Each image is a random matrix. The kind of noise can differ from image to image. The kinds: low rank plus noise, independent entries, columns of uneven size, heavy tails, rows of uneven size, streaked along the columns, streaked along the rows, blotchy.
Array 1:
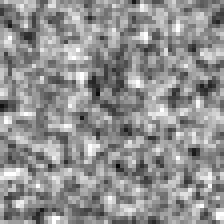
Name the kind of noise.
blotchy
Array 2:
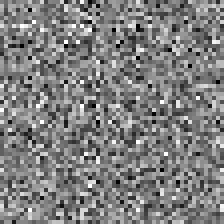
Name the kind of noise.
low rank plus noise
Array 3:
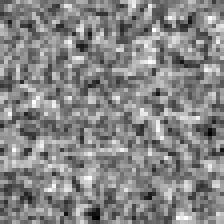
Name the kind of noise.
blotchy
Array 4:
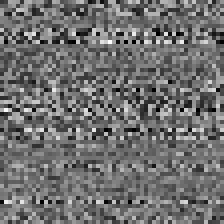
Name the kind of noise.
rows of uneven size
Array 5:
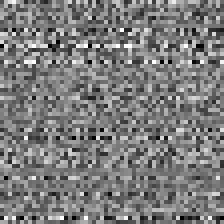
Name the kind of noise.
rows of uneven size
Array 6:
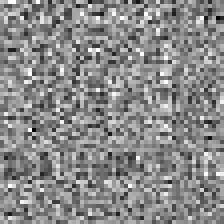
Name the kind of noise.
low rank plus noise
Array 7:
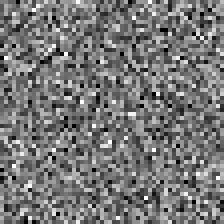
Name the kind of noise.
independent entries
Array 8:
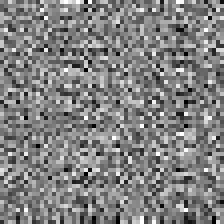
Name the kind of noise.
low rank plus noise
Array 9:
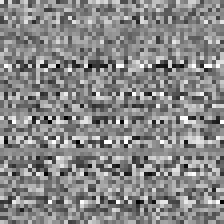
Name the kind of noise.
rows of uneven size
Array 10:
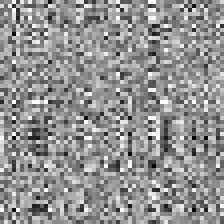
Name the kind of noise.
low rank plus noise
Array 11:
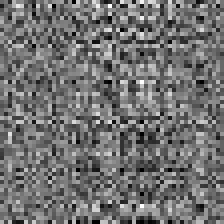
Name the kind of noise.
low rank plus noise
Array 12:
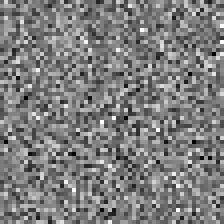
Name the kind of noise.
independent entries
